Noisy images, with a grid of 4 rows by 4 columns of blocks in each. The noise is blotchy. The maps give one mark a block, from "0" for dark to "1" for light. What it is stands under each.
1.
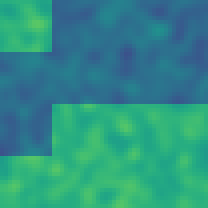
1 0 0 0
0 0 0 0
0 1 1 1
1 1 1 1
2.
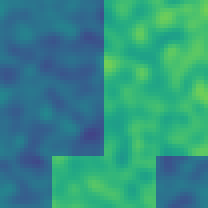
0 0 1 1
0 0 1 1
0 0 1 1
0 1 1 0
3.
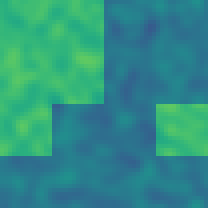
1 1 0 0
1 1 0 0
1 0 0 1
0 0 0 0
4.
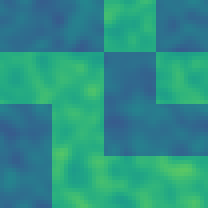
0 0 1 0
1 1 0 1
0 1 0 0
0 1 1 1
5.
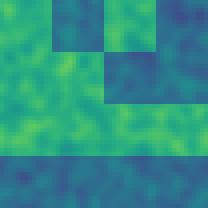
1 0 1 0
1 1 0 0
1 1 1 1
0 0 0 0
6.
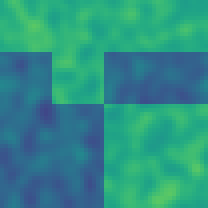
1 1 1 1
0 1 0 0
0 0 1 1
0 0 1 1
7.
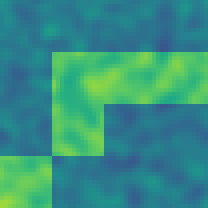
0 0 0 0
0 1 1 1
0 1 0 0
1 0 0 0
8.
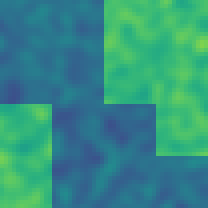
0 0 1 1
0 0 1 1
1 0 0 1
1 0 0 0
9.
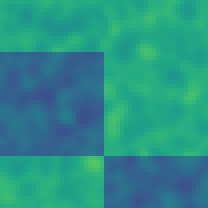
1 1 1 1
0 0 1 1
0 0 1 1
1 1 0 0
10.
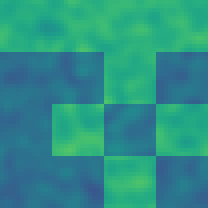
1 1 1 1
0 0 1 0
0 1 0 1
0 0 1 0
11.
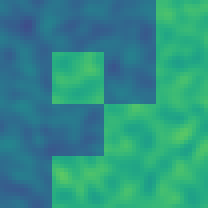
0 0 0 1
0 1 0 1
0 0 1 1
0 1 1 1
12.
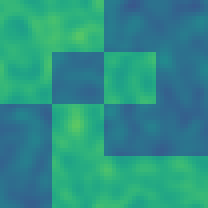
1 1 0 0
1 0 1 0
0 1 0 0
0 1 1 1
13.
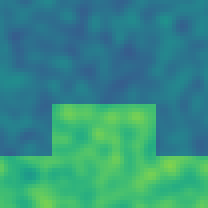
0 0 0 0
0 0 0 0
0 1 1 0
1 1 1 1
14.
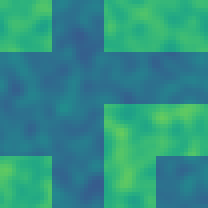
1 0 1 1
0 0 0 0
0 0 1 1
1 0 1 0
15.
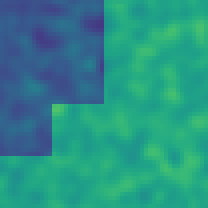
0 0 1 1
0 0 1 1
0 1 1 1
1 1 1 1
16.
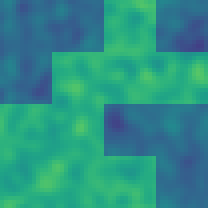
0 0 1 0
0 1 1 1
1 1 0 0
1 1 1 0
